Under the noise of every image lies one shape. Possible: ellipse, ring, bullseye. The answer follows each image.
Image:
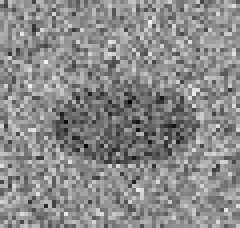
dark ellipse
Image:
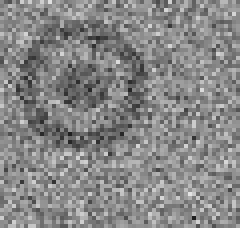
dark bullseye
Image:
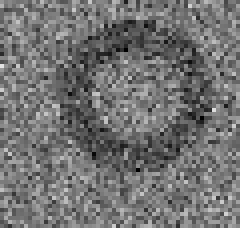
dark ring
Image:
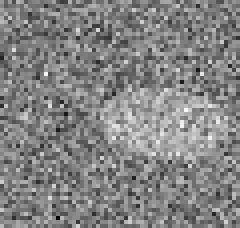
light ellipse
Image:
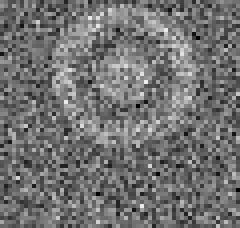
light bullseye
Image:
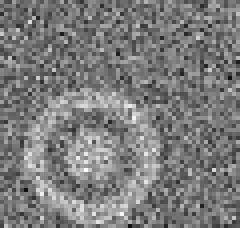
light bullseye
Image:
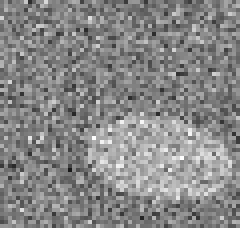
light ellipse
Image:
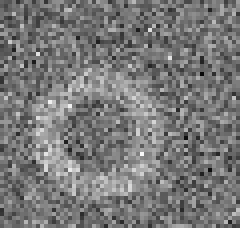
light ring
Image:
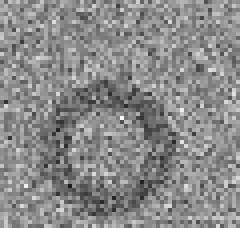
dark ring
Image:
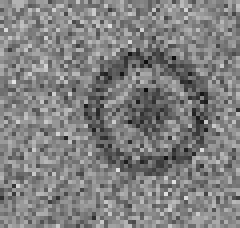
dark bullseye
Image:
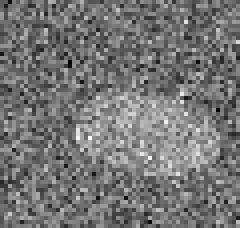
light ellipse
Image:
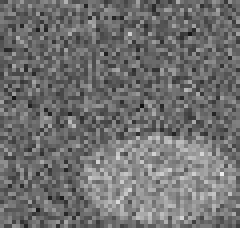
light ellipse
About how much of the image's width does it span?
two thirds
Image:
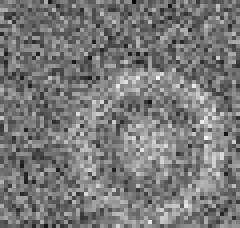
light bullseye
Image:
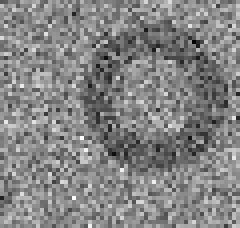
dark ring
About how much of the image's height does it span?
two thirds
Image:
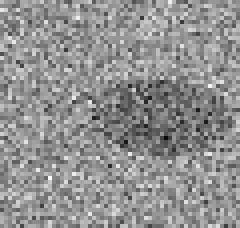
dark ellipse
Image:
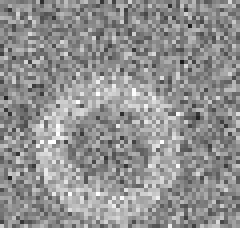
light ring
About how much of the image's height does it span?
two thirds
